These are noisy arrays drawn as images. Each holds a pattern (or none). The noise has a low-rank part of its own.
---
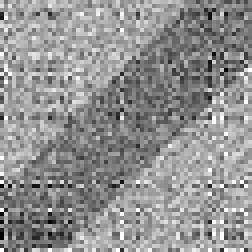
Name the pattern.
a diagonal band
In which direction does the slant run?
bottom left to top right
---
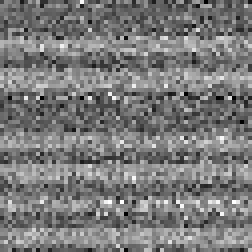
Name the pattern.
bands of rows
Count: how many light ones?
6
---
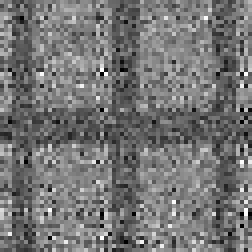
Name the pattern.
bands of rows crossing bands of columns
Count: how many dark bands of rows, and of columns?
1 and 3
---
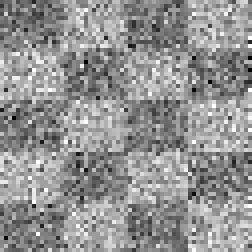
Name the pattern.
a checkerboard
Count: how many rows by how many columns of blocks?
5 by 4
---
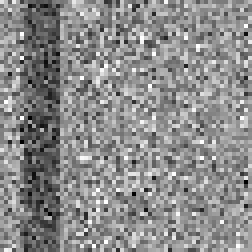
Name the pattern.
one band of columns
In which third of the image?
left
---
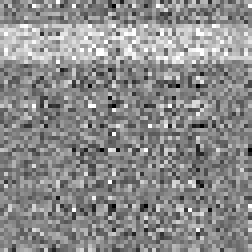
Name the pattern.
one band of rows
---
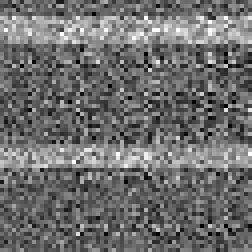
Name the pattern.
bands of rows
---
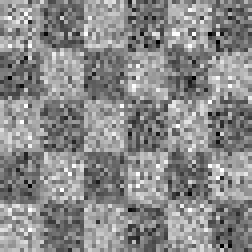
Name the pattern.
a checkerboard
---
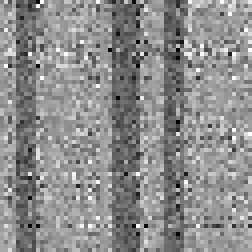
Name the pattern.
bands of columns
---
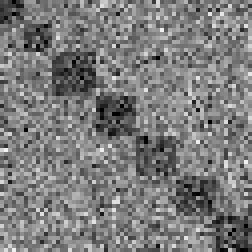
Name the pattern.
blocks along the diagonal
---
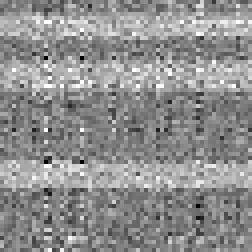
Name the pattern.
bands of rows
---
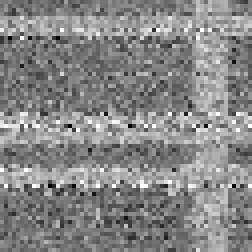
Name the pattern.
bands of rows crossing bands of columns
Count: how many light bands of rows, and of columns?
3 and 1
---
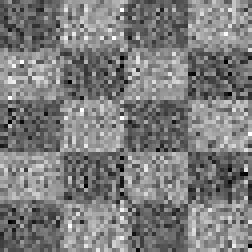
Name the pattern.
a checkerboard
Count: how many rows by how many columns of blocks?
5 by 4
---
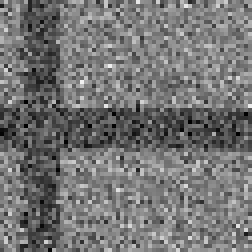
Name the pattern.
bands of rows crossing bands of columns
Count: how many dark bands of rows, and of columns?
1 and 1
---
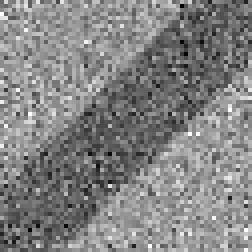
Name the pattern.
a diagonal band
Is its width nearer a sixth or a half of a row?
a half
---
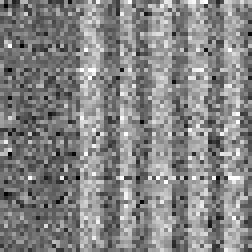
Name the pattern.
bands of columns
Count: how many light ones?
5
